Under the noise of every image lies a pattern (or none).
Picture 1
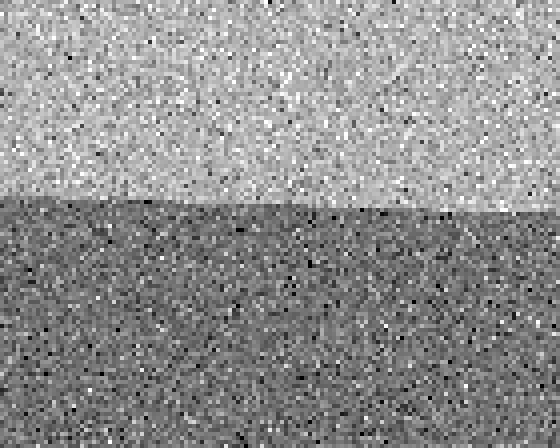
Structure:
a sharp edge
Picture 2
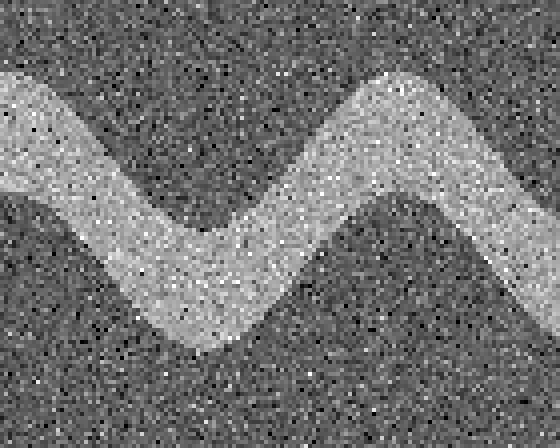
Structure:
a wavy band
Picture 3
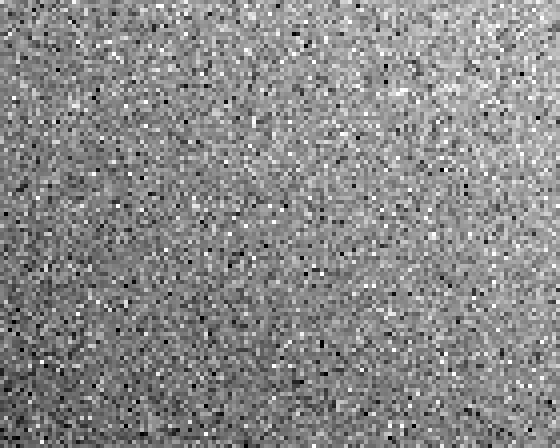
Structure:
a smooth slope
